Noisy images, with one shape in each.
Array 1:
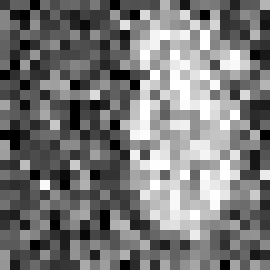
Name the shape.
footprint
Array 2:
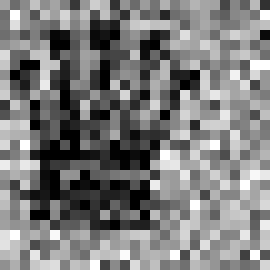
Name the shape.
chess queen
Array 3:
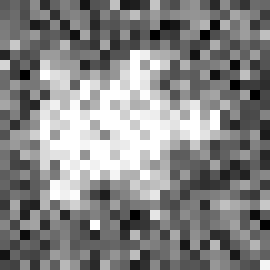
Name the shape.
turtle
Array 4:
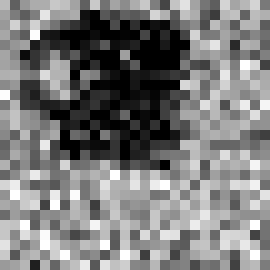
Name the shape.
cup
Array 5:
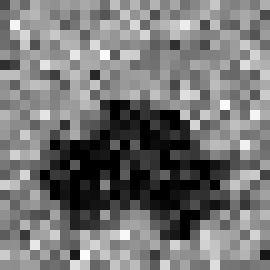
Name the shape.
car
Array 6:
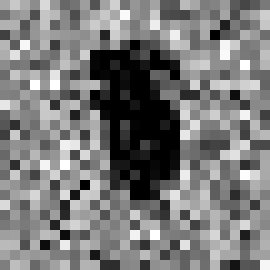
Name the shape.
footprint
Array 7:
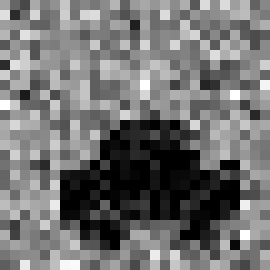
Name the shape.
car
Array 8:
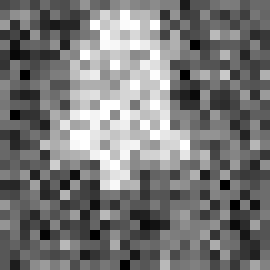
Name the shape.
bell
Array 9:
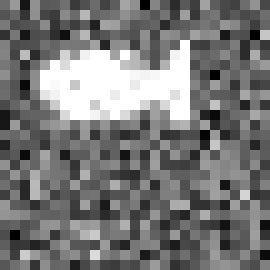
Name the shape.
fish
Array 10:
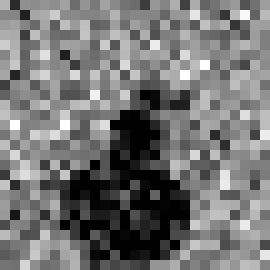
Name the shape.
pear
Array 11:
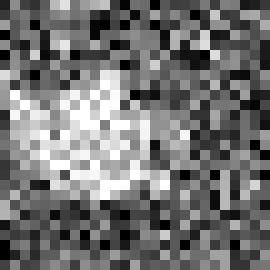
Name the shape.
teapot
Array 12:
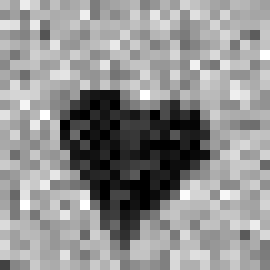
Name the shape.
heart
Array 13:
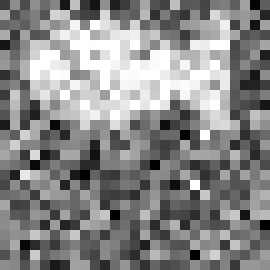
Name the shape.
fish
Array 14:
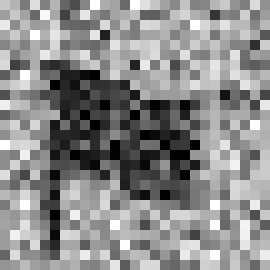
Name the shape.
flag
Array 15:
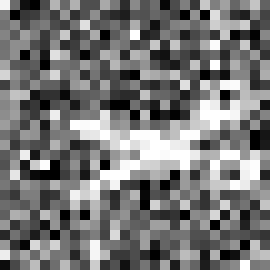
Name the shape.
pair of scissors
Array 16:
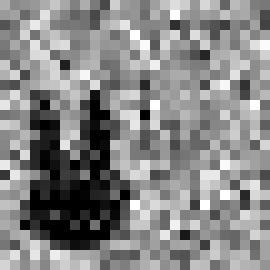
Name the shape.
rabbit's head
